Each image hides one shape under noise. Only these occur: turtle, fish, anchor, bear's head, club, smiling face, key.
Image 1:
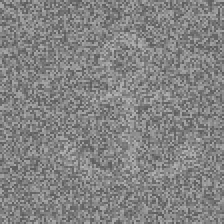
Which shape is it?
anchor
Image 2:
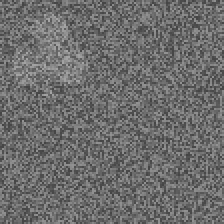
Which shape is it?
club
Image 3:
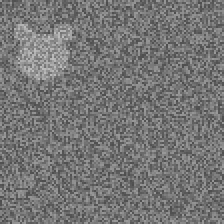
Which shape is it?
bear's head
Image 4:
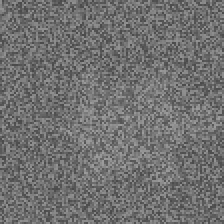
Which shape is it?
turtle
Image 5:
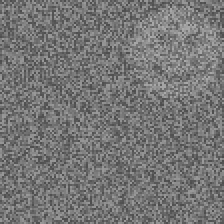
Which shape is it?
smiling face
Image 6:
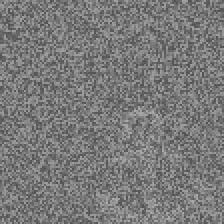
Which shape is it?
anchor
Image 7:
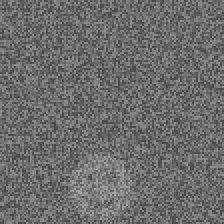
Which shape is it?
smiling face
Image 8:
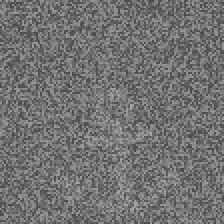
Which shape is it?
anchor
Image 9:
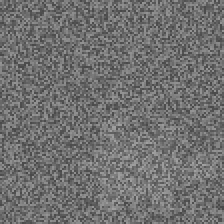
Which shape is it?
turtle
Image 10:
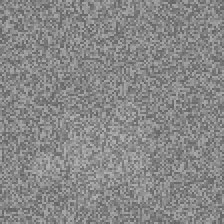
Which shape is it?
turtle
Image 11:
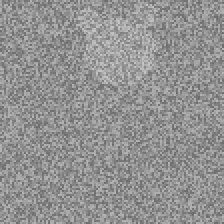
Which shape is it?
bear's head
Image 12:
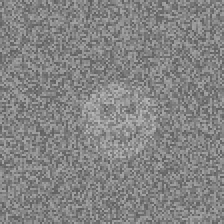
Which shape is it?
smiling face
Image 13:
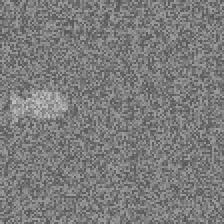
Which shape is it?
fish
